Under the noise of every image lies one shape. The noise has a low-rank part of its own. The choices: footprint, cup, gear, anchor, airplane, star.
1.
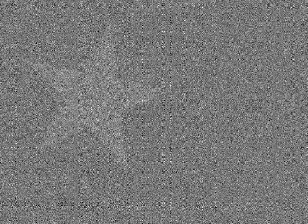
star
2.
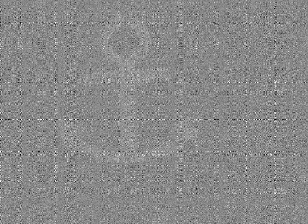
anchor
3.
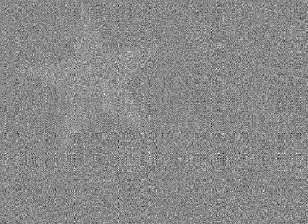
star
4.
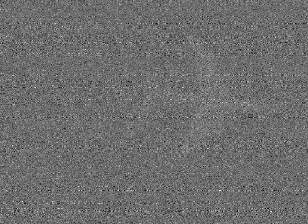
airplane
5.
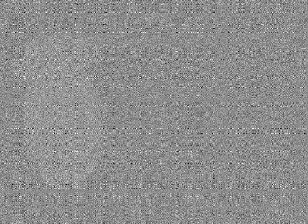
footprint
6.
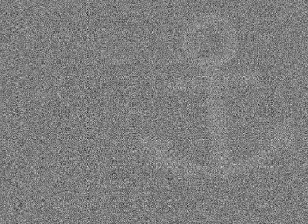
anchor
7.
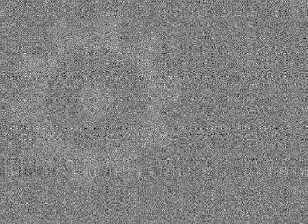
gear
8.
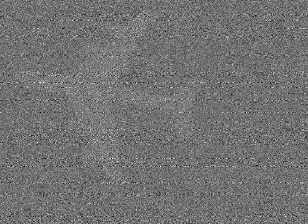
airplane
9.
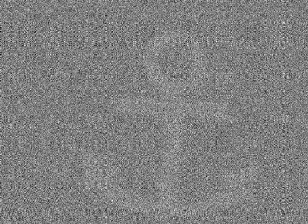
anchor
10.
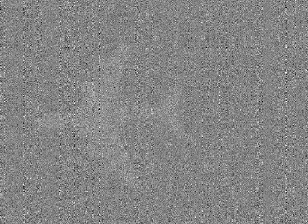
airplane
